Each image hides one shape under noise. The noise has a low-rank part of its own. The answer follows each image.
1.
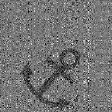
anchor
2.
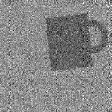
cup
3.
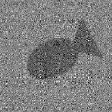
fish
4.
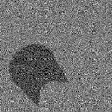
cat's head
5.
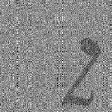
musical note
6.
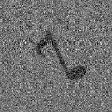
musical note
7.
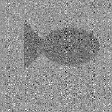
fish
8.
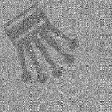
chess queen
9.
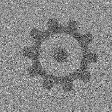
gear
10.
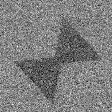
bow tie
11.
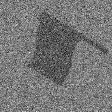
flag
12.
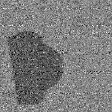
cloud
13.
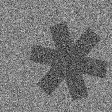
asterisk
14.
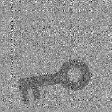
key
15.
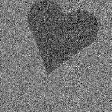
heart
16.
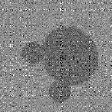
bear's head
